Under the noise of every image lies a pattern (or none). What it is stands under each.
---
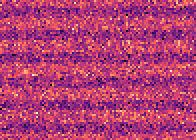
horizontal stripes
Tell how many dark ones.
6
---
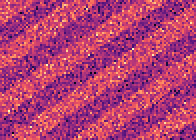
diagonal stripes
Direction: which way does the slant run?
bottom left to top right
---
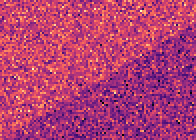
a sharp edge
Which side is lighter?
top left
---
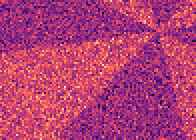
spokes from one point
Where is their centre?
top right
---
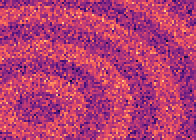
rings round one point
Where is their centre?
bottom left
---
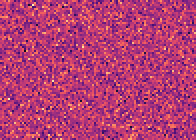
only noise
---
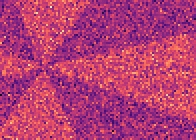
spokes from one point
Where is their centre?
middle left
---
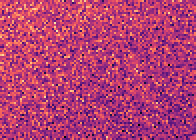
a smooth slope
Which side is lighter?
top left
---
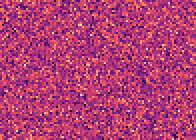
only noise
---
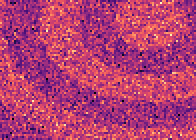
rings round one point
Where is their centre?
top right
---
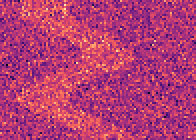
a wavy band
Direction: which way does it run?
top to bottom
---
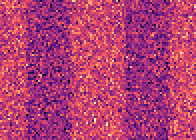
vertical stripes
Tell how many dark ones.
2
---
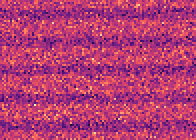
horizontal stripes
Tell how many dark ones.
5
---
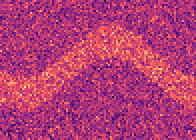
a wavy band
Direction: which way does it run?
left to right
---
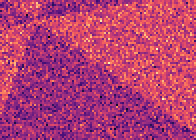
spokes from one point
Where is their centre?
top left
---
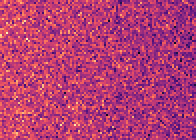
a smooth slope
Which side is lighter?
left
